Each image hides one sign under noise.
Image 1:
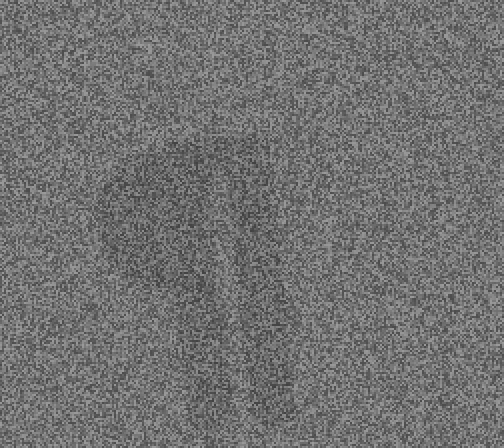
pilcrow
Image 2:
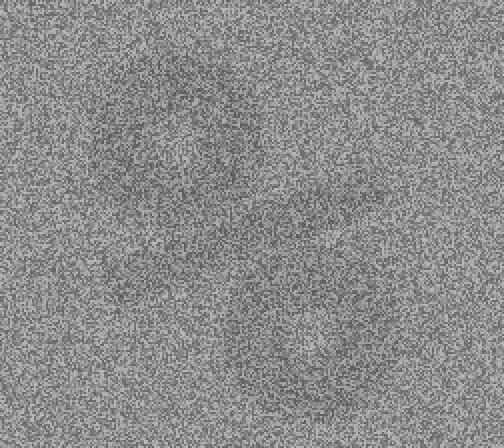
percent sign
